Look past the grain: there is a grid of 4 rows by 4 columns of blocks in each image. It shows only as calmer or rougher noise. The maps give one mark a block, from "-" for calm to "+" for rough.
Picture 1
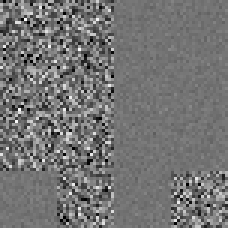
++--
++--
++--
-+-+
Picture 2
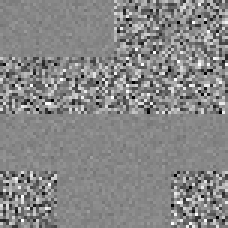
--++
++++
----
+--+
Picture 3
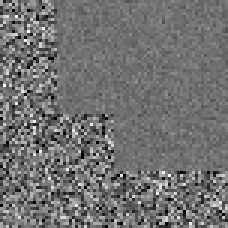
+---
+---
++--
++++
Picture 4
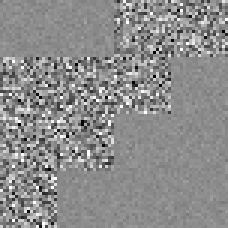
--++
+++-
++--
+---
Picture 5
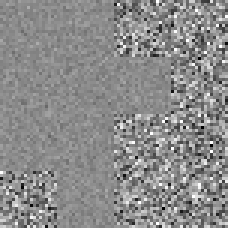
--++
---+
--++
+-++
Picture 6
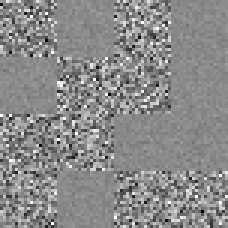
+-+-
-++-
++--
+-++
